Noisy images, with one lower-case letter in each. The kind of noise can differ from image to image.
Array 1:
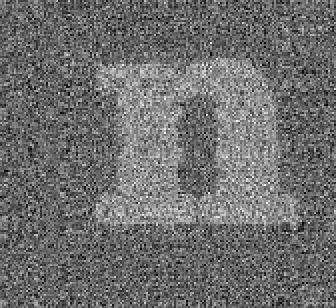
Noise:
low rank plus noise
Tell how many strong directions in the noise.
five to eight
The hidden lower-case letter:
n
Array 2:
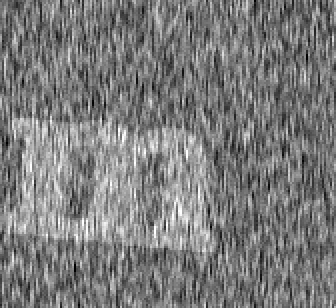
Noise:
streaked along the columns
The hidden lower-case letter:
m
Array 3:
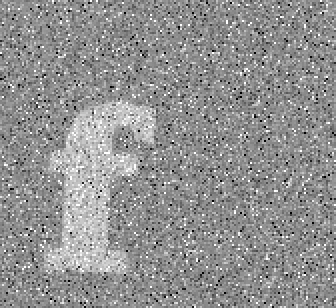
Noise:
heavy tails
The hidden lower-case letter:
f
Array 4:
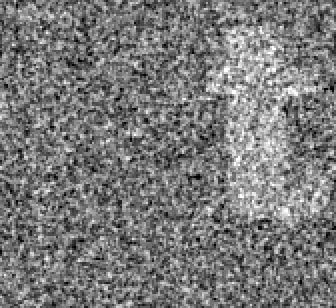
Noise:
blotchy
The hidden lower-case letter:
t
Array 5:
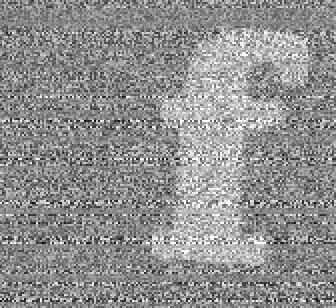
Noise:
rows of uneven size
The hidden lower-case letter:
f
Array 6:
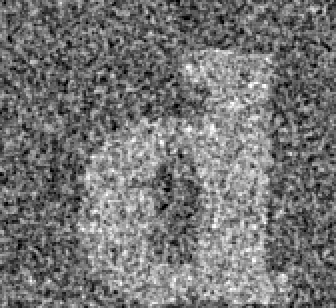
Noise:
blotchy
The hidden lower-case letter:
d
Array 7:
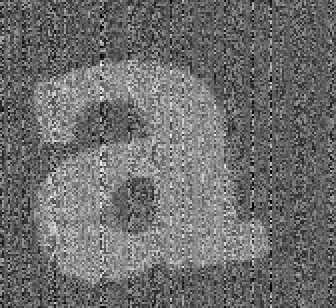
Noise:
columns of uneven size
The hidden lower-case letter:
a
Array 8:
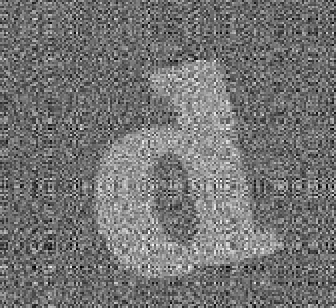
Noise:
low rank plus noise
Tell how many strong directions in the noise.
two
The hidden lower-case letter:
d
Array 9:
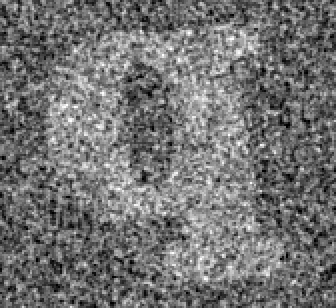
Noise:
blotchy
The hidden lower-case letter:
q
